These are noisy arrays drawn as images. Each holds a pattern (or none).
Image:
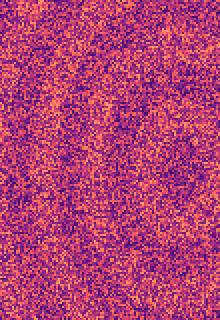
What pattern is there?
rings round one point
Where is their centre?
middle right
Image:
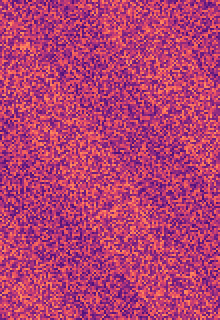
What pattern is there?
diagonal stripes
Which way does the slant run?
top left to bottom right
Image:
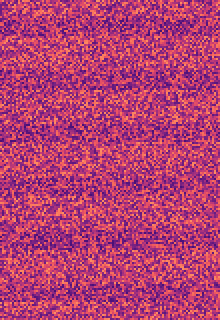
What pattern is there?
horizontal stripes
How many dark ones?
6
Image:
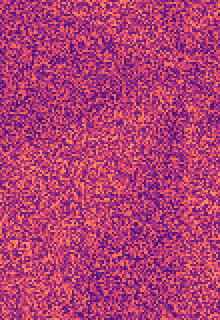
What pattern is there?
spokes from one point
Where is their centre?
top right
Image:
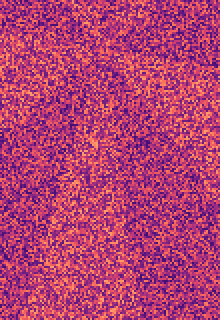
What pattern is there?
spokes from one point
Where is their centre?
top middle
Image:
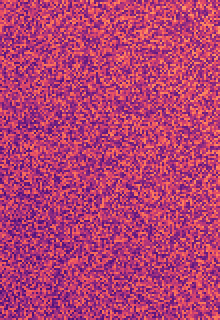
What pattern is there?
a smooth slope
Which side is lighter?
top right
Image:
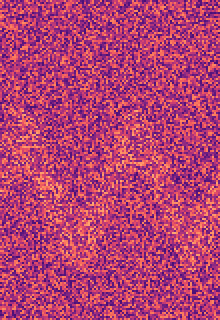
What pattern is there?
a wavy band
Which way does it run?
left to right
